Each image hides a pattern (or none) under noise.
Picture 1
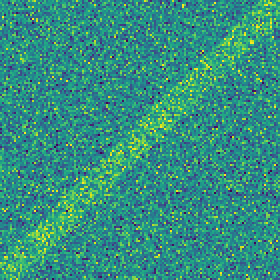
a diagonal band
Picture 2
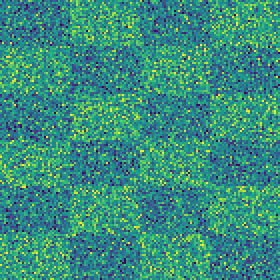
a checkerboard
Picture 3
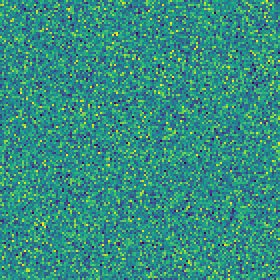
only noise
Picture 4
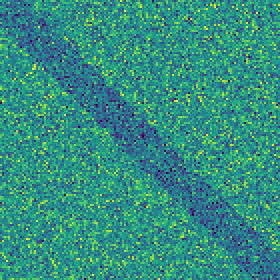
a diagonal band
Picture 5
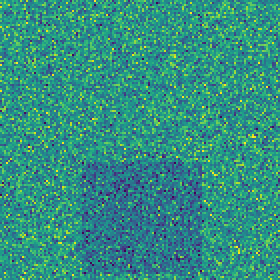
one block
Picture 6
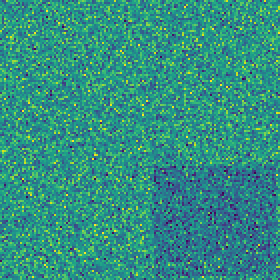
one block
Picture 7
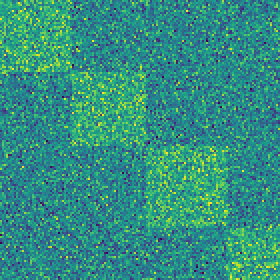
blocks along the diagonal
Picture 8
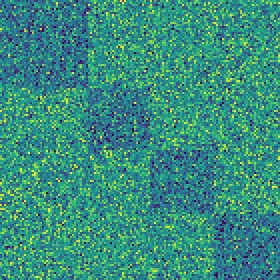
blocks along the diagonal
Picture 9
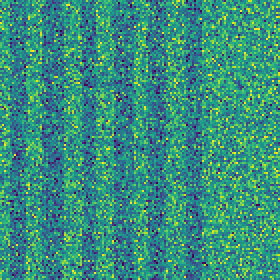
bands of columns
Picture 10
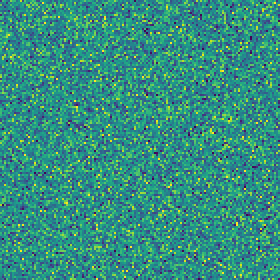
only noise
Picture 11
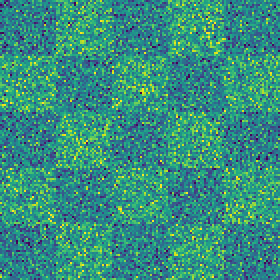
a checkerboard
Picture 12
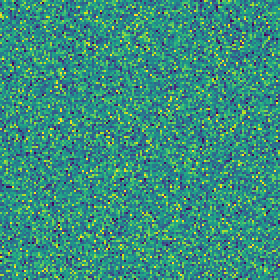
only noise
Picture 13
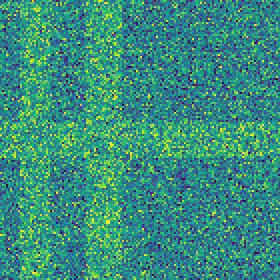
bands of rows crossing bands of columns
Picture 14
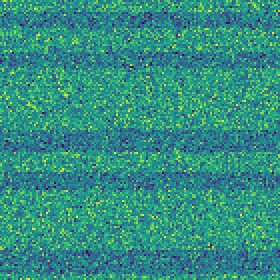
bands of rows
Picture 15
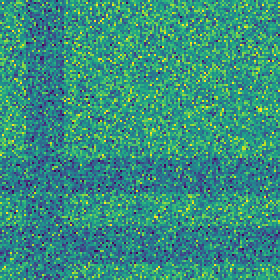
bands of rows crossing bands of columns
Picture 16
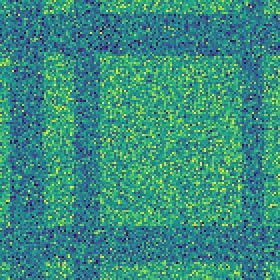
bands of rows crossing bands of columns
